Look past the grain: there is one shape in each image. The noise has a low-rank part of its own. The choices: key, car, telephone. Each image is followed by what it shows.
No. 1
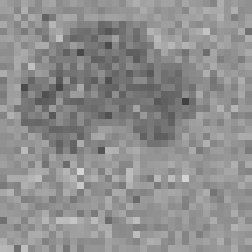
car
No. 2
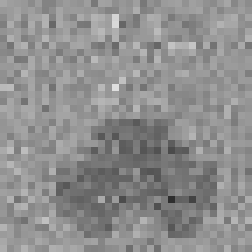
car
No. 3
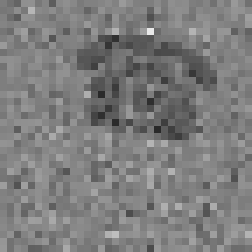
telephone
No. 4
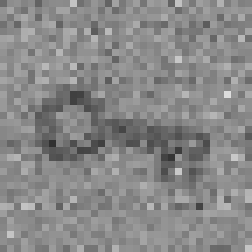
key
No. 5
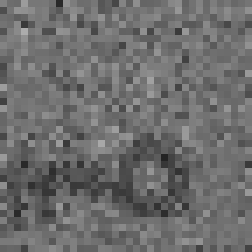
key
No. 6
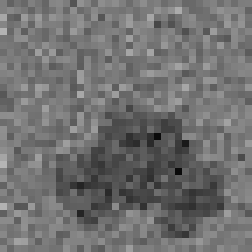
car
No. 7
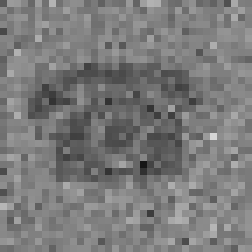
telephone
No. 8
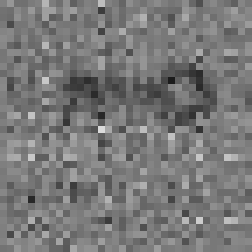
key
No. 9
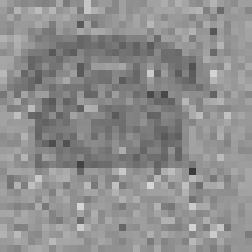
telephone
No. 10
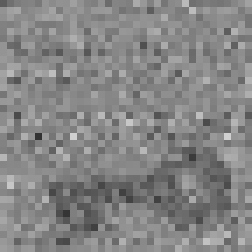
key
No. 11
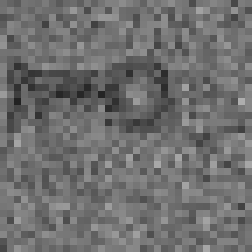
key
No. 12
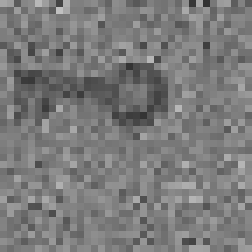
key
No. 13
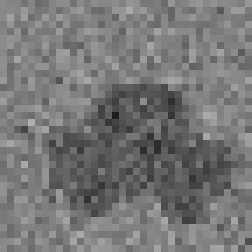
car
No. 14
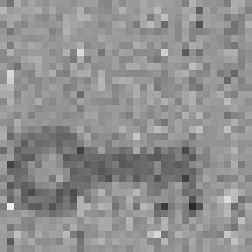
key
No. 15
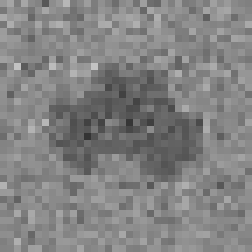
car
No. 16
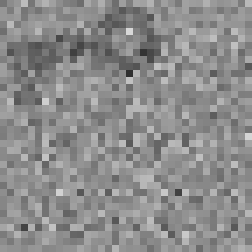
key
